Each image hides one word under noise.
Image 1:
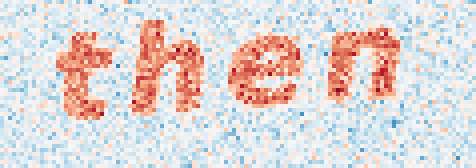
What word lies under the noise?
then
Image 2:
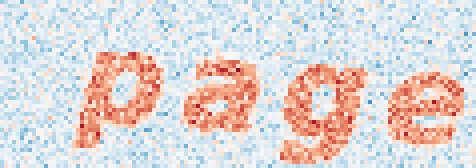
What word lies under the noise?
page
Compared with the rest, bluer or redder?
redder
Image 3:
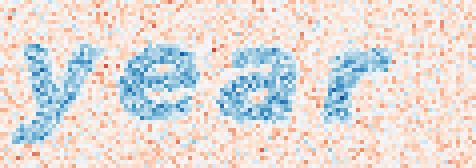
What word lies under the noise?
year
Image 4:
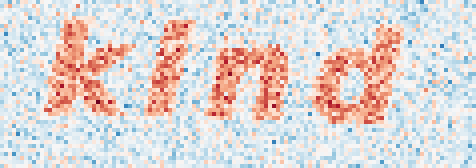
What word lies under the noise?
kind
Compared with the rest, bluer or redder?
redder
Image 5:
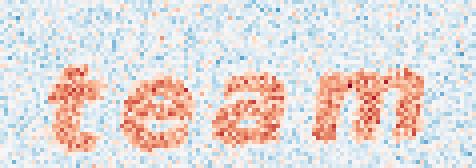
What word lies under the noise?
team
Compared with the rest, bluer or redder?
redder
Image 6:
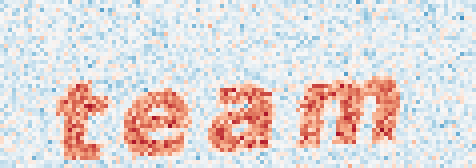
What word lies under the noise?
team
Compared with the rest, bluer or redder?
redder
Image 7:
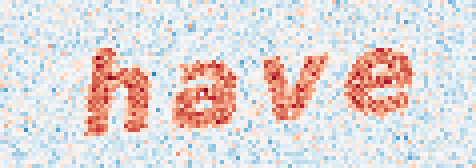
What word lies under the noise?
have
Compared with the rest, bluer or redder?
redder
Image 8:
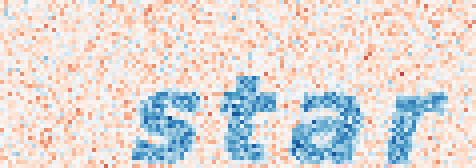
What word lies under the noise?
star
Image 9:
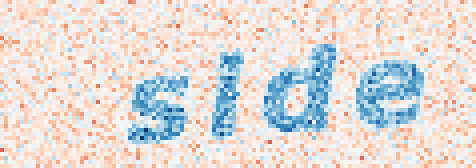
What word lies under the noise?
side
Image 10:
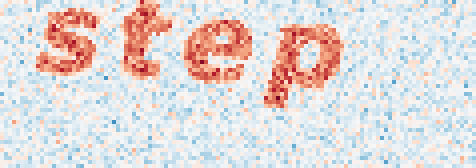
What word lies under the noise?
step
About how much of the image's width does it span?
two thirds
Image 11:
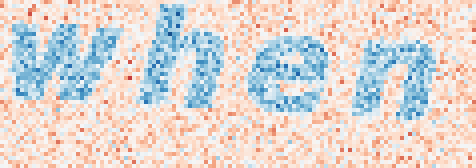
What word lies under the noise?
when
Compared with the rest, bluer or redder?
bluer
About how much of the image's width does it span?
nearly all
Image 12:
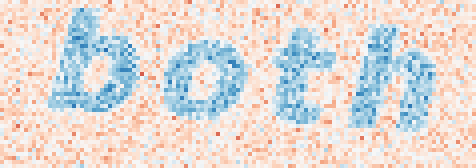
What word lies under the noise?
both
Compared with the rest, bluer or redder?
bluer
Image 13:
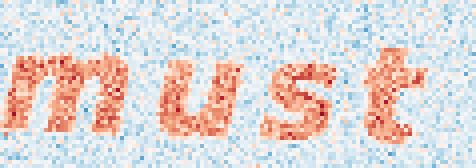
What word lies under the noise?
must
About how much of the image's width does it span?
nearly all
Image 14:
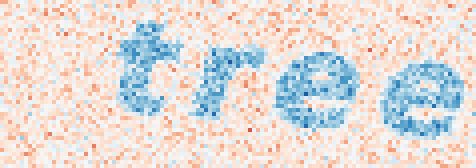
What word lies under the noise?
tree
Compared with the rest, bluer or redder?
bluer
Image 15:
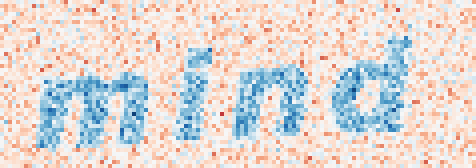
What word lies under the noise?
mind
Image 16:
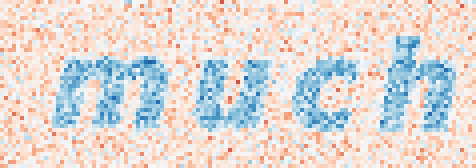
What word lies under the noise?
much
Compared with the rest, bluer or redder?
bluer
